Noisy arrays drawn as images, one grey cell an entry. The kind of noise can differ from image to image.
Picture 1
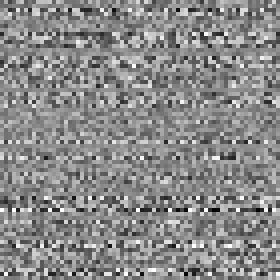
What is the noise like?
rows of uneven size
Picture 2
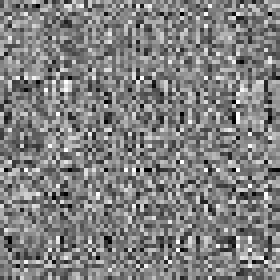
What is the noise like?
low rank plus noise
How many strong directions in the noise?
three or four
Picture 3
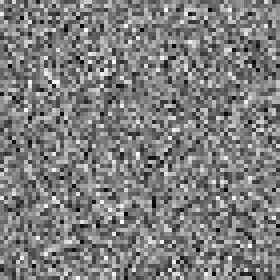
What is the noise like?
independent entries
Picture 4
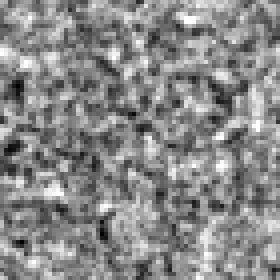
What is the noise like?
blotchy
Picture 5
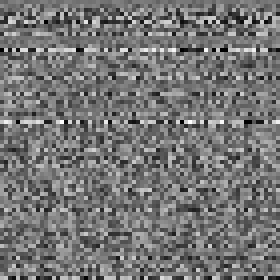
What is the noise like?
rows of uneven size
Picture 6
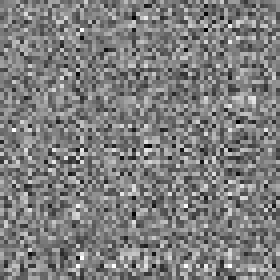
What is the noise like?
low rank plus noise
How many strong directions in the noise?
five to eight
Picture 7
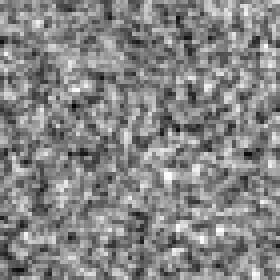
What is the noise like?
blotchy
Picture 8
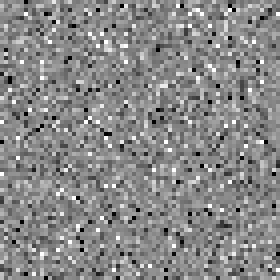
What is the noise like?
heavy tails
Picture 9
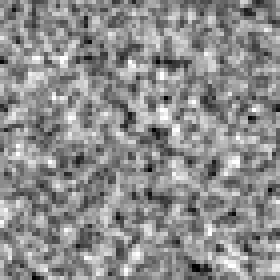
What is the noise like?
blotchy
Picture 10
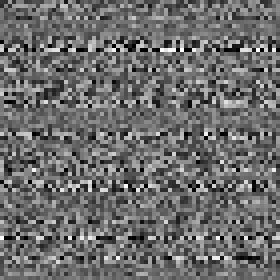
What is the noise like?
rows of uneven size
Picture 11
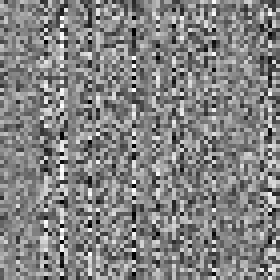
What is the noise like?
columns of uneven size
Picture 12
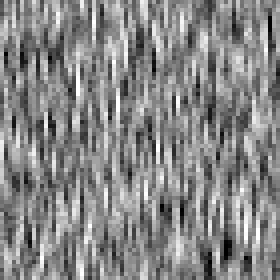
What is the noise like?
streaked along the columns
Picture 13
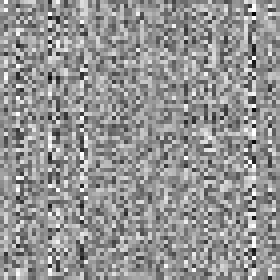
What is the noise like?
columns of uneven size
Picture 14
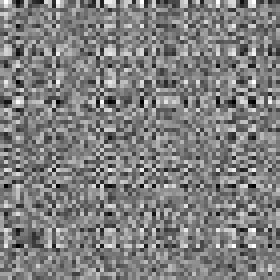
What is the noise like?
low rank plus noise
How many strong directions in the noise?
one
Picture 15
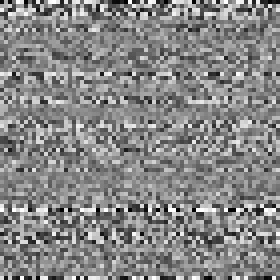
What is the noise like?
rows of uneven size
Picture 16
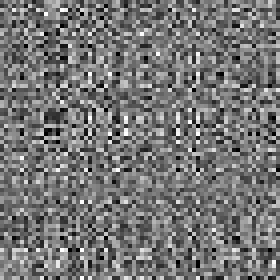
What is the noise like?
low rank plus noise
